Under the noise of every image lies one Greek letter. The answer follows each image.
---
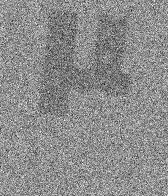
mu
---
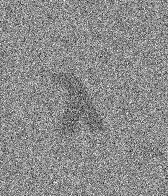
lambda
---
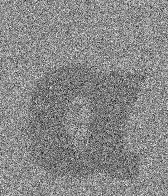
alpha
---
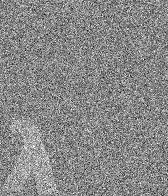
lambda
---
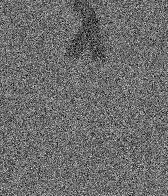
lambda
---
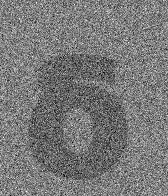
delta
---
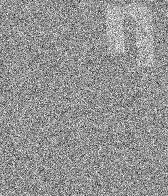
eta
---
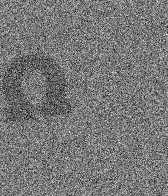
omega
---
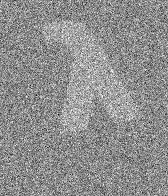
lambda
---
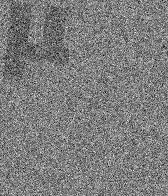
mu
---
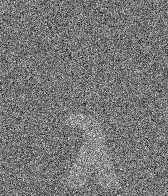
lambda
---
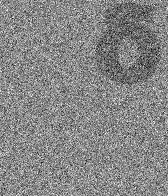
delta
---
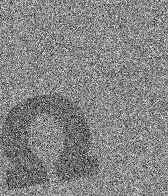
omega
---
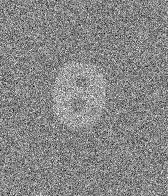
theta
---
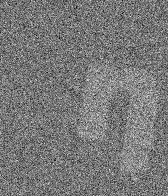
eta
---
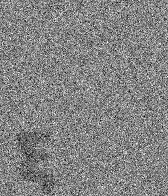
xi
